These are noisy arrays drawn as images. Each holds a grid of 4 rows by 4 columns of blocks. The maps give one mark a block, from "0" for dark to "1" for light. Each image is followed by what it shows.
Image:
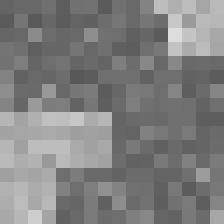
0 0 0 1
0 0 0 0
1 1 0 0
1 0 0 0
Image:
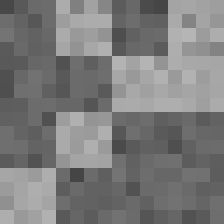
0 1 0 1
0 0 1 1
0 1 0 0
1 0 0 0
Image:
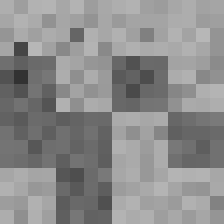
1 1 1 1
0 1 0 1
0 0 1 0
1 0 1 1
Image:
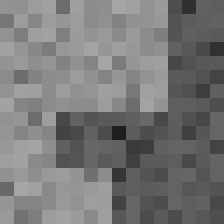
1 1 1 0
1 1 1 0
1 0 0 0
1 1 0 0
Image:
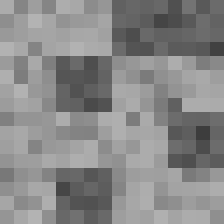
1 1 0 0
1 0 1 1
1 1 1 0
1 0 1 1
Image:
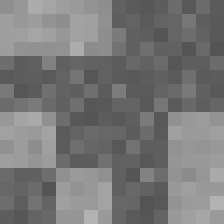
1 1 0 0
0 0 0 0
1 0 0 1
0 1 0 1
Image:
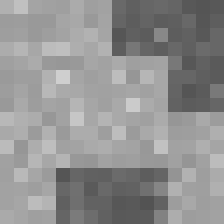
1 1 0 0
1 1 1 0
1 1 1 1
1 0 0 1
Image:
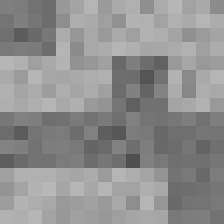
0 1 1 1
1 1 0 1
0 0 0 0
1 1 1 0
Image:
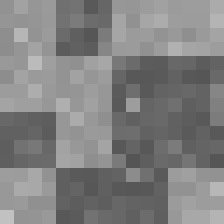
1 0 1 1
1 1 0 0
0 1 0 0
1 0 0 1
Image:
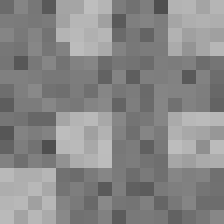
0 1 0 1
0 0 0 0
0 1 0 1
1 0 0 0
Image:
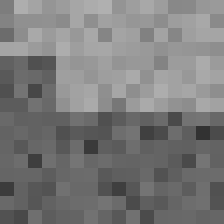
1 1 1 1
0 1 1 1
0 0 0 0
0 0 0 0
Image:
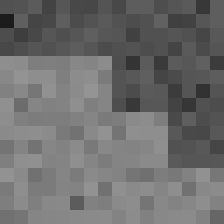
0 0 0 0
1 1 0 0
1 1 1 0
1 1 1 1
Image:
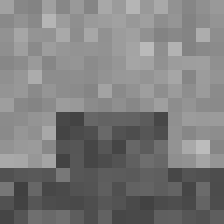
1 1 1 1
1 1 1 1
1 0 0 1
0 0 0 0
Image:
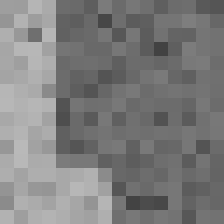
1 0 0 0
1 0 0 0
1 0 0 0
1 1 0 0
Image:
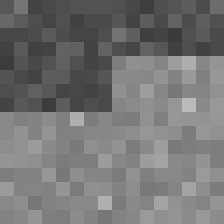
0 0 0 0
0 0 1 1
1 1 1 1
1 1 1 1
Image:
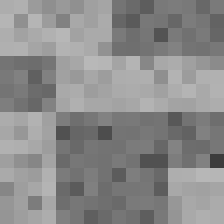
1 1 0 0
0 1 1 1
1 0 0 0
1 0 0 1
